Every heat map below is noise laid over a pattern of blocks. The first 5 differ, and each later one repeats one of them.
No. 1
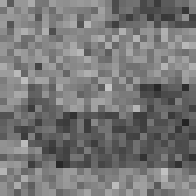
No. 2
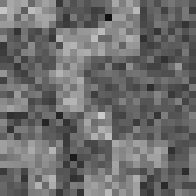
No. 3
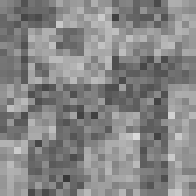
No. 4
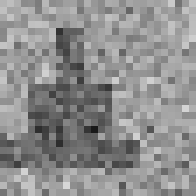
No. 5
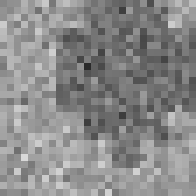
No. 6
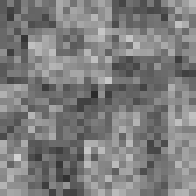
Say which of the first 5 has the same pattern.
3
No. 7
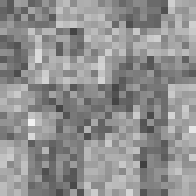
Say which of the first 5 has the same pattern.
3
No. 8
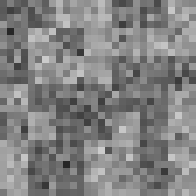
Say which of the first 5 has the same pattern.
3
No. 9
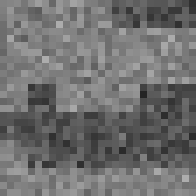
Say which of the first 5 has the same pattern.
1
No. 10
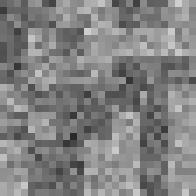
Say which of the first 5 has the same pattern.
3
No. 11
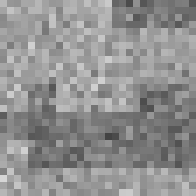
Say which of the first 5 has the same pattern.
1
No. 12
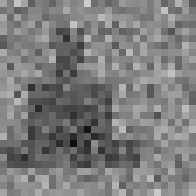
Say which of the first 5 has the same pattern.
4
